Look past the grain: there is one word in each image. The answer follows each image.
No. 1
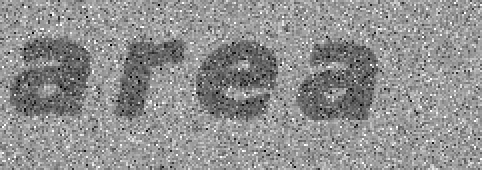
area
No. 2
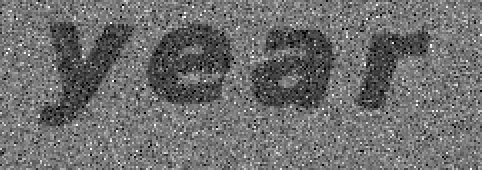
year
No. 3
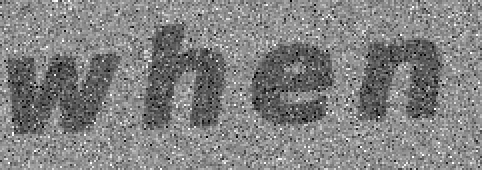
when
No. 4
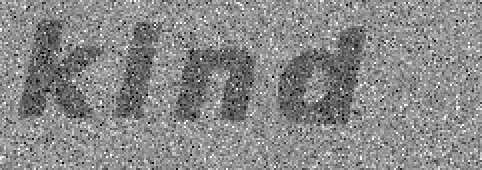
kind
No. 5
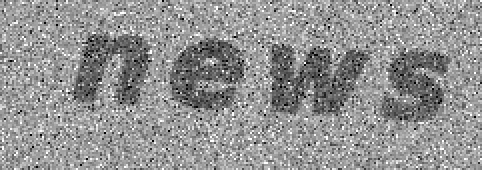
news
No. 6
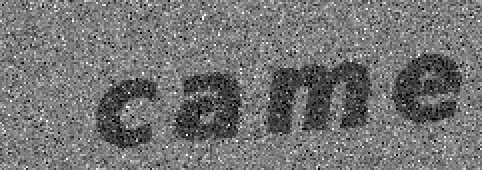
came
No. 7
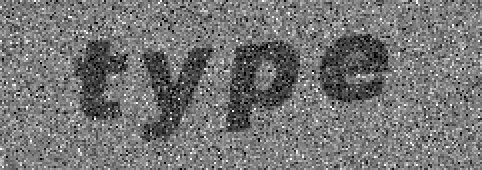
type
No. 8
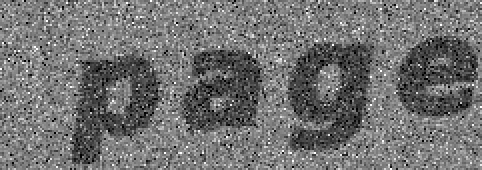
page
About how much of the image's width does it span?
nearly all
